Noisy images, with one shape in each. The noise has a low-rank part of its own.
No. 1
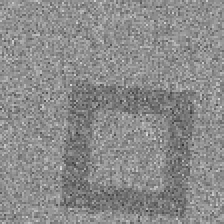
square frame
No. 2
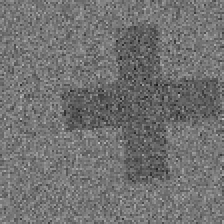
cross
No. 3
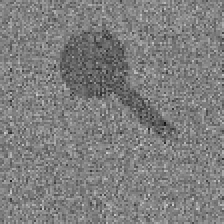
lollipop
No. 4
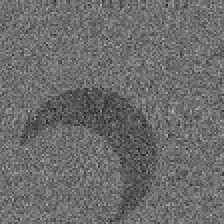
crescent
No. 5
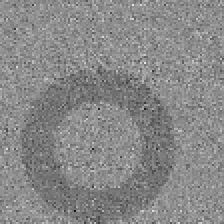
ring
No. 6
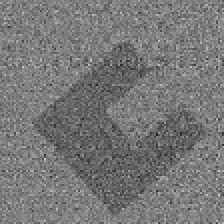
square with a notch
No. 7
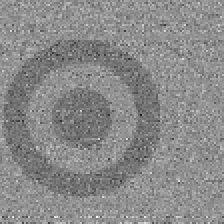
bullseye
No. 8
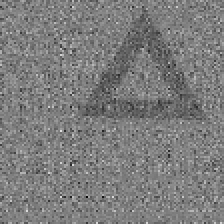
triangle frame
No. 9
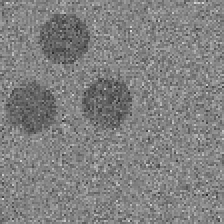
three dots
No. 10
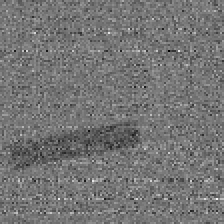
bar
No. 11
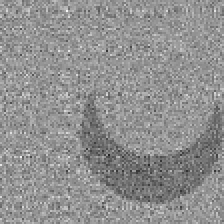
crescent
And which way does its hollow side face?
up
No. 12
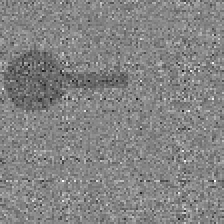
lollipop
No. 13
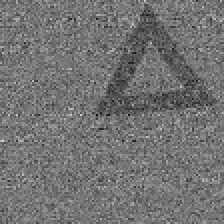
triangle frame
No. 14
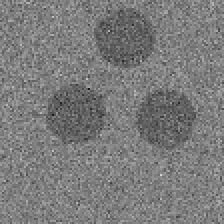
three dots
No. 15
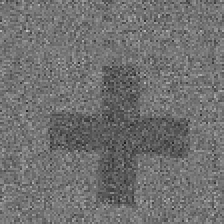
cross
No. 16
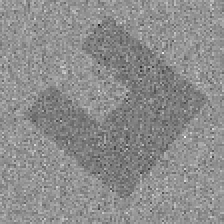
square with a notch
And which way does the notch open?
up and left
